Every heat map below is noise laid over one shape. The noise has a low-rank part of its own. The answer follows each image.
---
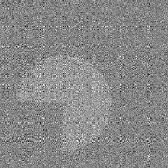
disc with a wedge cut out
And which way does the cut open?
down and left
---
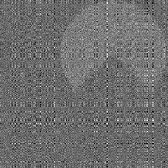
disc with a wedge cut out
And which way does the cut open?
down
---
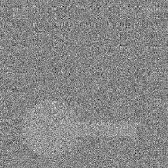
lollipop
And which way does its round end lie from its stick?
left
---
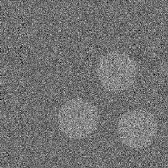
three dots
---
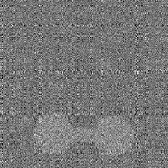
dumbbell
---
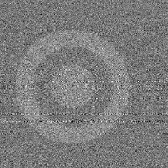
bullseye
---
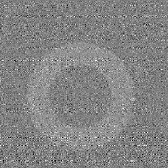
ring
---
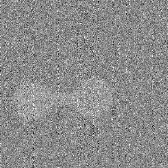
dumbbell
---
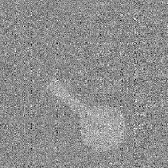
lollipop
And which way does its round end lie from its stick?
down and right
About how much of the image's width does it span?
half
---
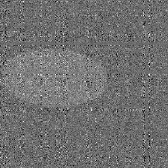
ellipse
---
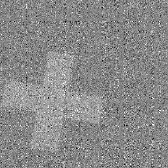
cross
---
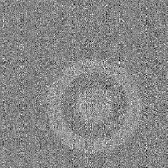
bullseye
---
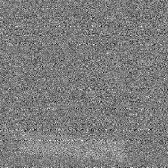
bar
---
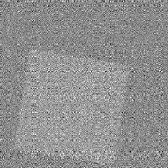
square
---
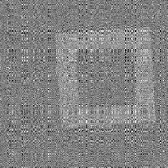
square frame
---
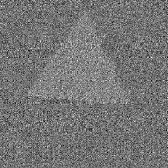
triangle
